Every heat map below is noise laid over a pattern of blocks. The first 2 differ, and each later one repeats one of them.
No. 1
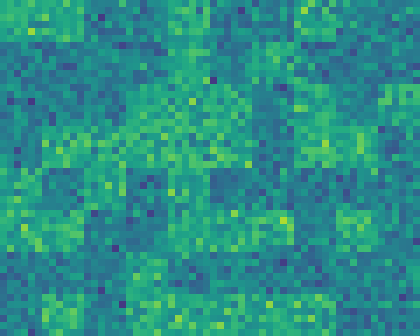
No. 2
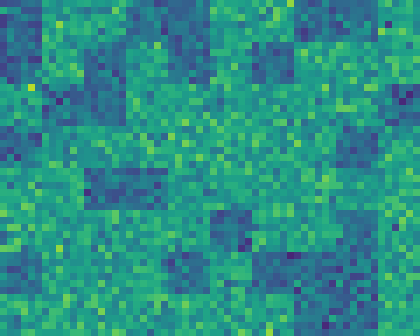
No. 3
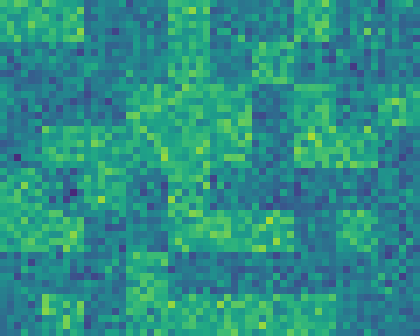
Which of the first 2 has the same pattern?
1
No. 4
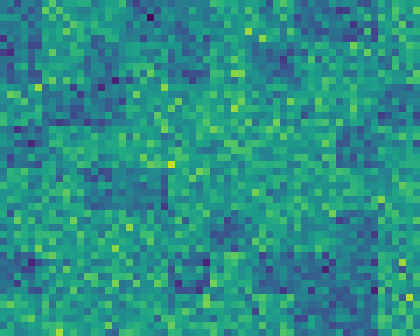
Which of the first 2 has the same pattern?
2
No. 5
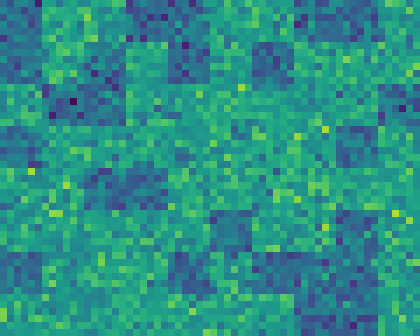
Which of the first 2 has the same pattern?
2
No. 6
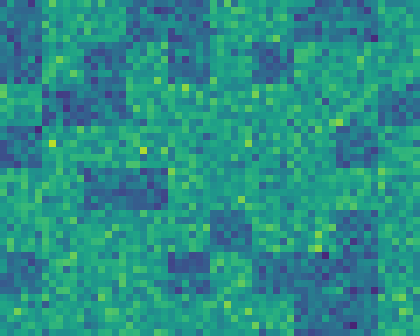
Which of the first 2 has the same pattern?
2
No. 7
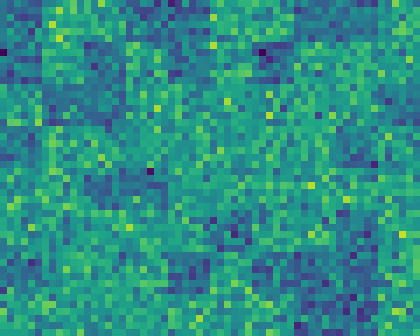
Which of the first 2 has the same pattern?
2
